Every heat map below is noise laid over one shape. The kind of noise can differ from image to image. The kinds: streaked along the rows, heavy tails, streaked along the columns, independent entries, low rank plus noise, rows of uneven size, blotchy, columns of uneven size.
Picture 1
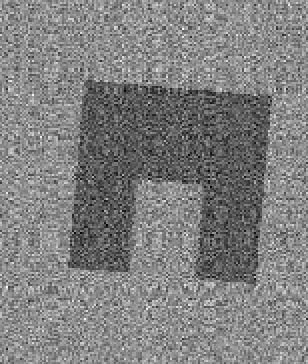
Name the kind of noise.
low rank plus noise
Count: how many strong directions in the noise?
two
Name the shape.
square with a notch
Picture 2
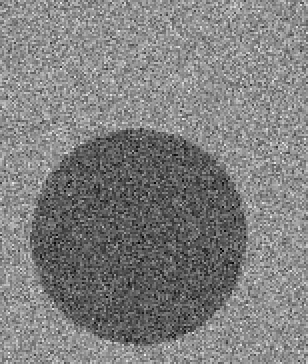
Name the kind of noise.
independent entries
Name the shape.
disc
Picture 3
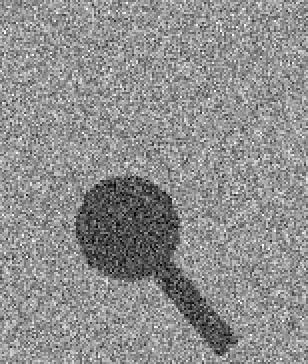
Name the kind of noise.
independent entries
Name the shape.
lollipop
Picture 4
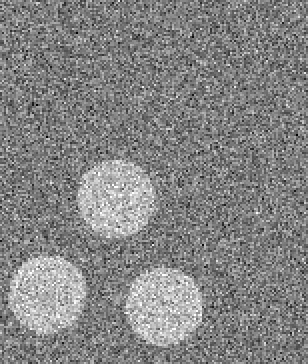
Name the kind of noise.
independent entries
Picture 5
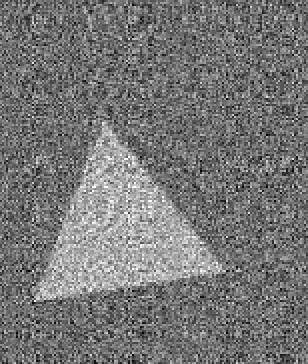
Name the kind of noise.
low rank plus noise
